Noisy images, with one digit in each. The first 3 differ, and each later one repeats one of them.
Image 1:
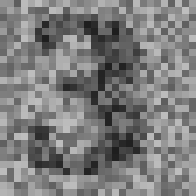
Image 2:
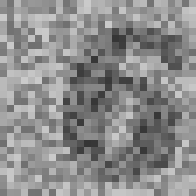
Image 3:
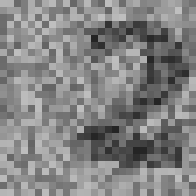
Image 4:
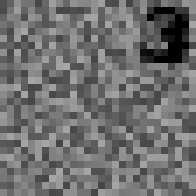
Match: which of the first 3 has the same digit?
1
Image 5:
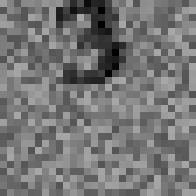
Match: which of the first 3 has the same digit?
1
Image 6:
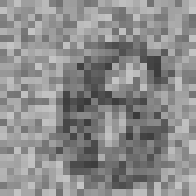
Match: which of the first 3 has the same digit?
2
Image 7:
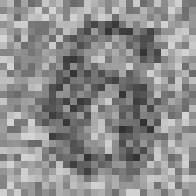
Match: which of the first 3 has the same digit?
2
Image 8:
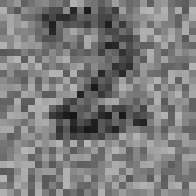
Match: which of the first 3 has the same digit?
3
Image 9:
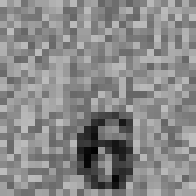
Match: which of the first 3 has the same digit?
2
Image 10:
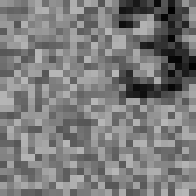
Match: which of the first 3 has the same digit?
1
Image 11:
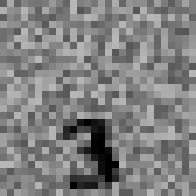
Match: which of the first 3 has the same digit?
1
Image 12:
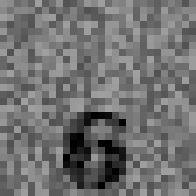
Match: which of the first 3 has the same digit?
2
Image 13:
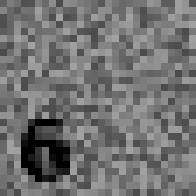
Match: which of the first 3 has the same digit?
2
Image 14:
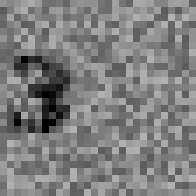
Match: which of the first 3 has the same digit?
1
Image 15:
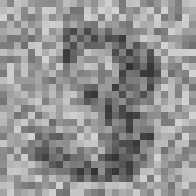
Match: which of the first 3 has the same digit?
1
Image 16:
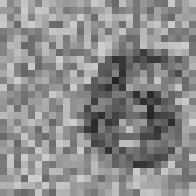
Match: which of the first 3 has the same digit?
2
